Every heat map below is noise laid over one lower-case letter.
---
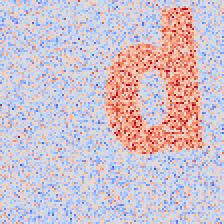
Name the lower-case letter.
d
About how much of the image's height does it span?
two thirds
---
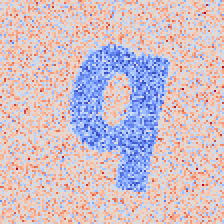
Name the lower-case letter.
q
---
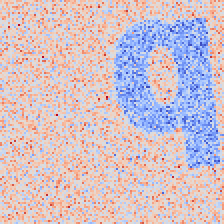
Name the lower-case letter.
q
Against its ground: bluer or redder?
bluer
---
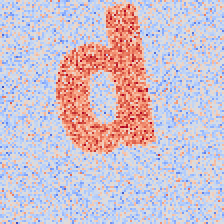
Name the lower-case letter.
d
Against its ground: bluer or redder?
redder
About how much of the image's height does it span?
two thirds
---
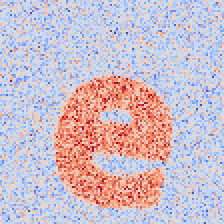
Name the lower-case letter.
e
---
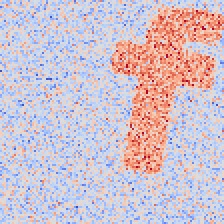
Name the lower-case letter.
f
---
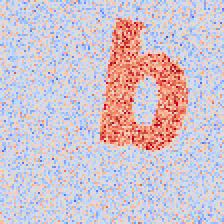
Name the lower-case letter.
b
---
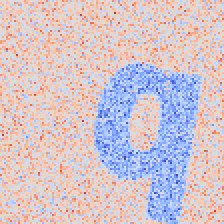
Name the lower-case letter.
q
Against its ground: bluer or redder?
bluer
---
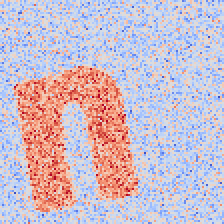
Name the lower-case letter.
n
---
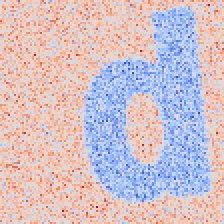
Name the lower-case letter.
d
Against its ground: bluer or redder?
bluer
